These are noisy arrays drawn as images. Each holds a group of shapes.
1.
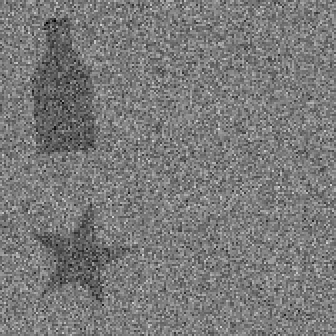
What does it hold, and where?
top left: bottle; bottom left: star
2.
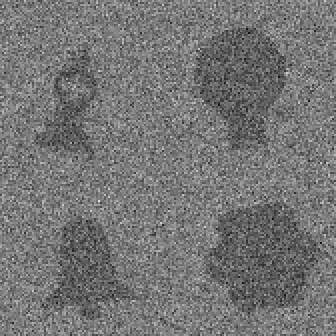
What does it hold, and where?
top left: chess bishop; top right: light bulb; bottom left: bell; bottom right: flower
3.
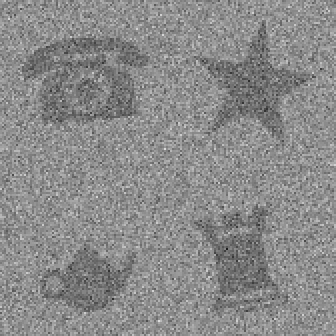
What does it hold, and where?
top left: telephone; top right: star; bottom left: teapot; bottom right: chess rook
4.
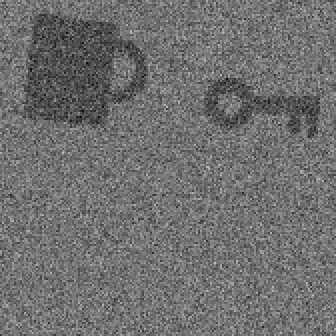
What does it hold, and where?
top left: cup; top right: key
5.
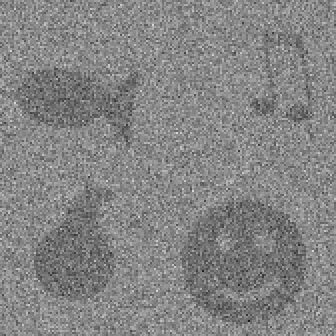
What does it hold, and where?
top left: fish; top right: pair of musical notes; bottom left: pear; bottom right: smiling face
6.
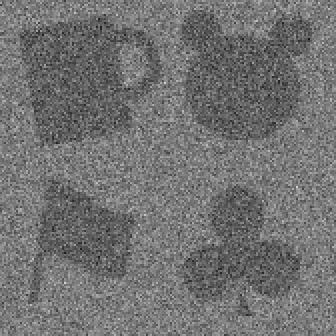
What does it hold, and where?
top left: cup; top right: bear's head; bottom left: flag; bottom right: club
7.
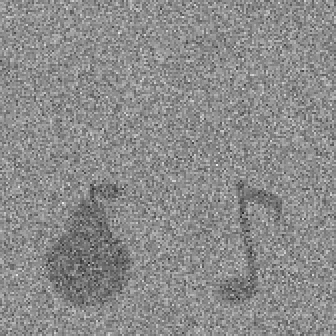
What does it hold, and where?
bottom left: pear; bottom right: musical note
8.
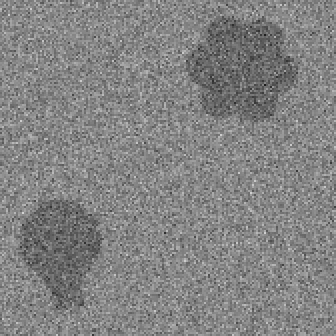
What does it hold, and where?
top right: flower; bottom left: light bulb
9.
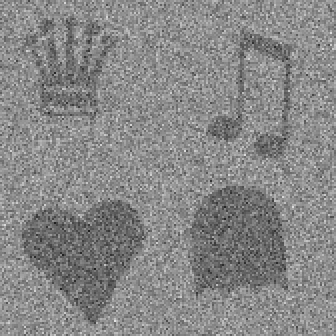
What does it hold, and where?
top left: chess queen; top right: pair of musical notes; bottom left: heart; bottom right: ghost
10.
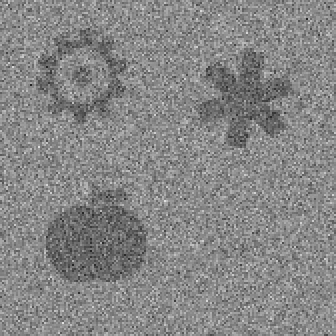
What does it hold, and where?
top left: gear; top right: asterisk; bottom left: apple
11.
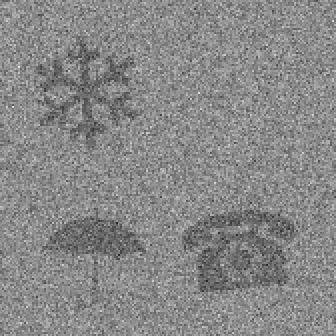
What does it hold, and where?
top left: snowflake; bottom left: umbrella; bottom right: telephone
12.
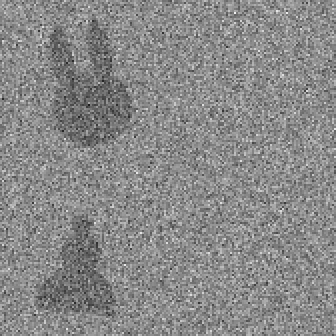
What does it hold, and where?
top left: rabbit's head; bottom left: chess pawn
